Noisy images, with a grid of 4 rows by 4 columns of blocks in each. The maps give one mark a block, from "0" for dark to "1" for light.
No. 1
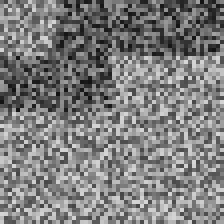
1 0 0 0
0 0 1 1
1 1 1 1
1 1 1 1
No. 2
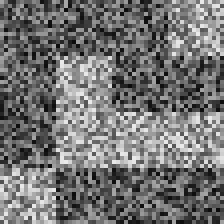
0 0 0 1
0 1 0 0
0 1 1 1
1 0 0 0
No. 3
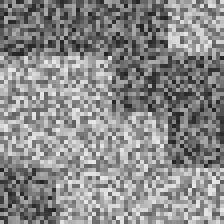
0 0 0 1
1 1 0 0
1 1 1 0
0 1 1 1
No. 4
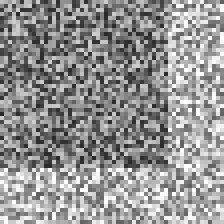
0 0 0 1
0 0 0 1
0 0 0 1
1 1 1 1
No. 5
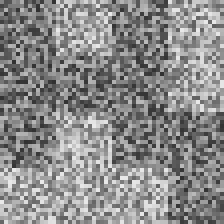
0 1 0 1
0 0 0 1
0 1 0 0
1 1 1 0
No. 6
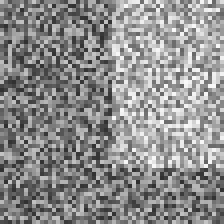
0 0 1 1
0 0 1 1
0 0 1 1
0 0 0 0
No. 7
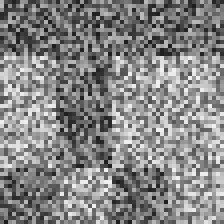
0 0 0 0
1 0 1 1
1 0 1 1
0 1 0 1
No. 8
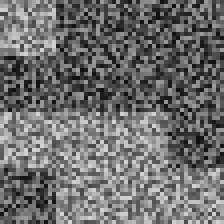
1 0 0 0
0 0 0 0
1 1 1 0
0 1 1 1
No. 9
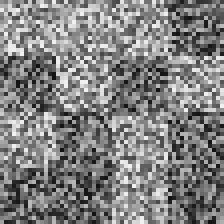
1 1 1 0
0 1 0 1
1 0 1 0
0 0 1 0
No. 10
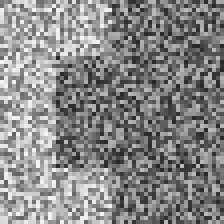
1 1 0 0
1 0 0 0
1 0 0 0
1 1 0 0
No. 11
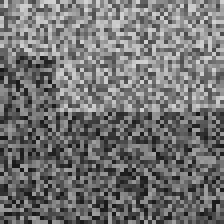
1 1 1 1
0 1 1 1
0 0 0 0
0 0 0 0
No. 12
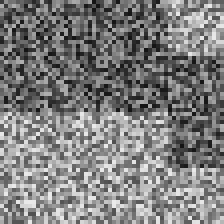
0 0 0 1
0 0 0 0
1 1 1 0
1 1 1 1
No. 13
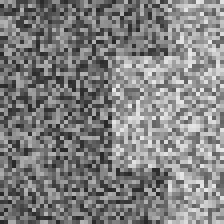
0 0 0 1
0 0 1 1
0 0 1 1
0 0 0 1
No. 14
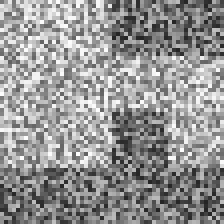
1 1 0 0
1 1 1 1
1 1 0 1
0 0 0 0
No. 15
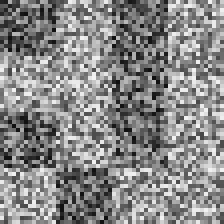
0 1 0 1
1 1 0 1
0 1 0 1
1 0 1 1
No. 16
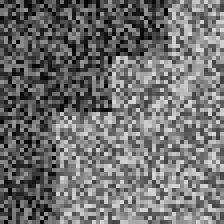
0 0 0 1
0 0 1 1
0 1 1 1
0 1 1 1
